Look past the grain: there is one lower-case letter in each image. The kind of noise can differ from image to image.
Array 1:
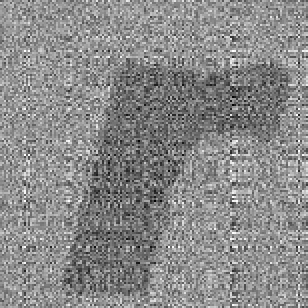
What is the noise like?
low rank plus noise
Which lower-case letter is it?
r
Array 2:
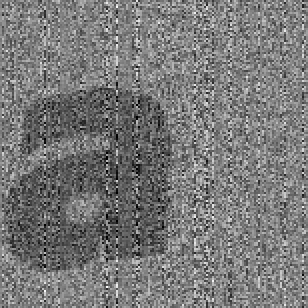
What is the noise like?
columns of uneven size
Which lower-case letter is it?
a
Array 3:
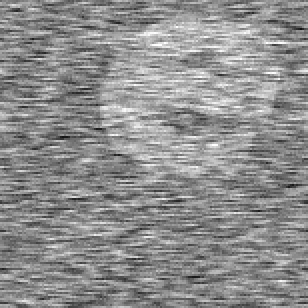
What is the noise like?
streaked along the rows
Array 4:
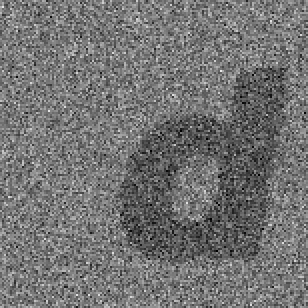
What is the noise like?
independent entries
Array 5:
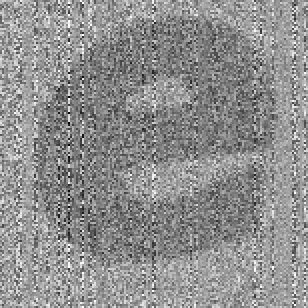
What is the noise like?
columns of uneven size
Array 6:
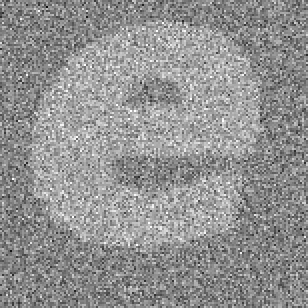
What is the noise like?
independent entries
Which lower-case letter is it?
e
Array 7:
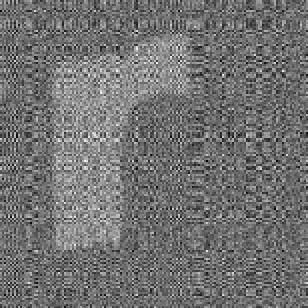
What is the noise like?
low rank plus noise
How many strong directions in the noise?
one
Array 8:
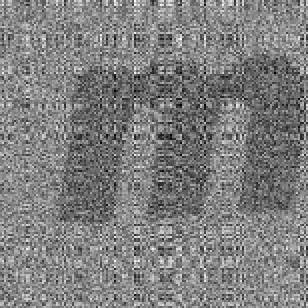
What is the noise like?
low rank plus noise
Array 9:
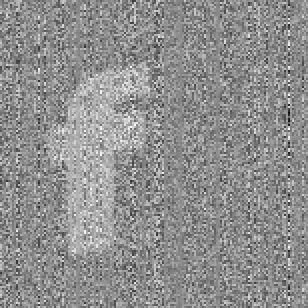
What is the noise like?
columns of uneven size
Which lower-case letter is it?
f
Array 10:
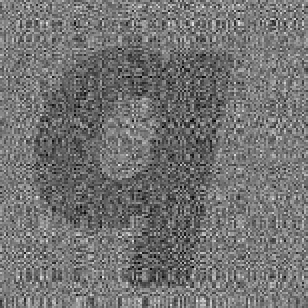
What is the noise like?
low rank plus noise
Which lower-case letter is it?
q
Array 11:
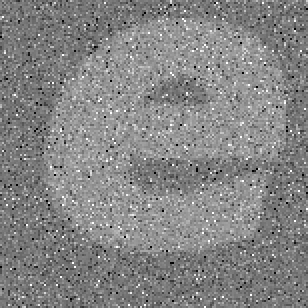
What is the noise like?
heavy tails
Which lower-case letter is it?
e
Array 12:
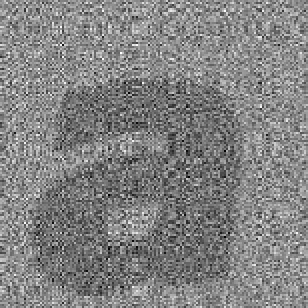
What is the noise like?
low rank plus noise
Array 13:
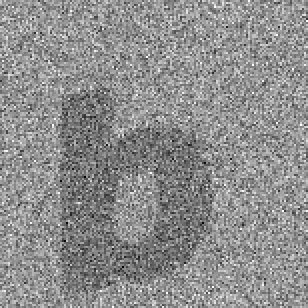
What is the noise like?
independent entries
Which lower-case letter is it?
b
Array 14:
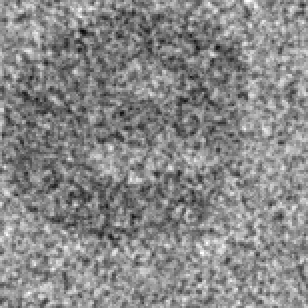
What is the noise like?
blotchy
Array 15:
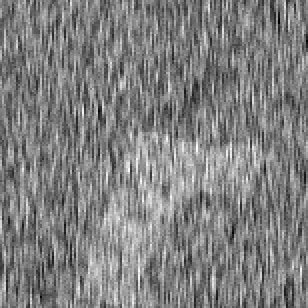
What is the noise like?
streaked along the columns
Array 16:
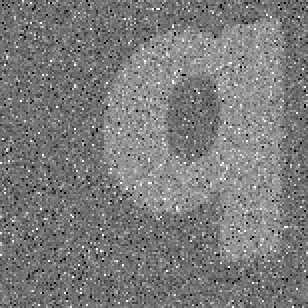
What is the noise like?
heavy tails
